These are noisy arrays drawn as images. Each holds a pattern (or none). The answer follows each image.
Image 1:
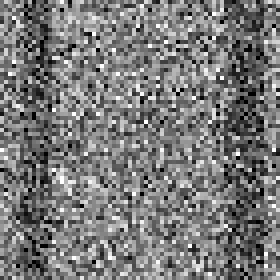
bands of columns
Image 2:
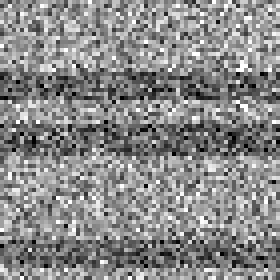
bands of rows
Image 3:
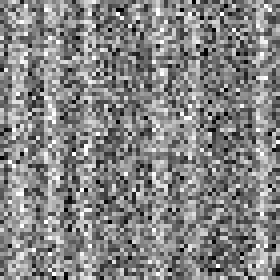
bands of columns
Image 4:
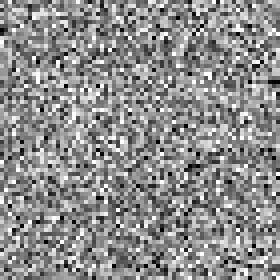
only noise
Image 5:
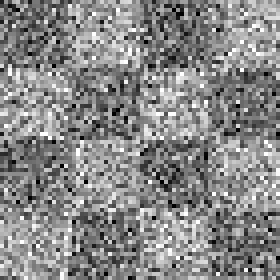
a checkerboard
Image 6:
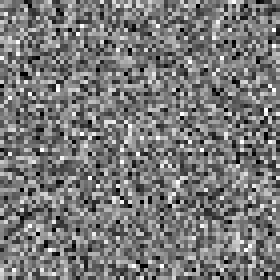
only noise
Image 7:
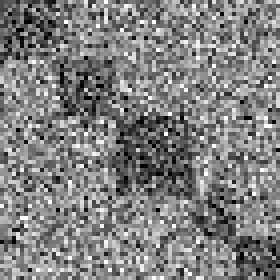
blocks along the diagonal
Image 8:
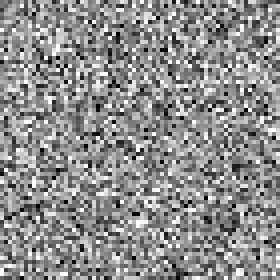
only noise
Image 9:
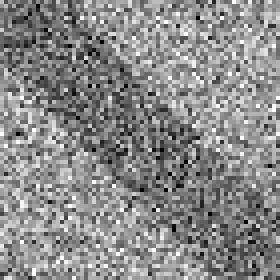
a diagonal band
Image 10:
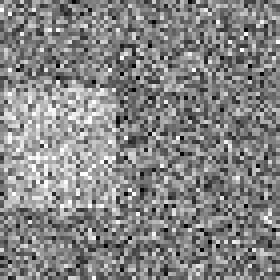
one block
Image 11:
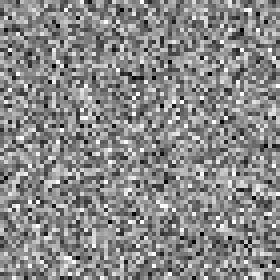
only noise
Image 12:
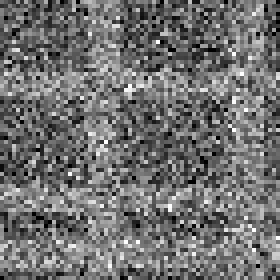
bands of rows crossing bands of columns
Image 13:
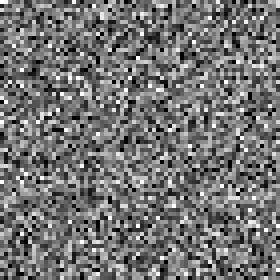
only noise
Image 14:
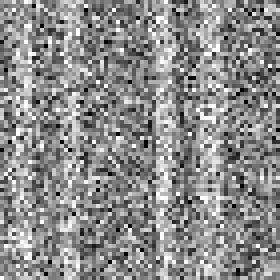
bands of columns
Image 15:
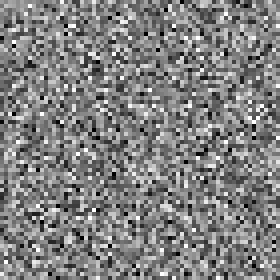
only noise
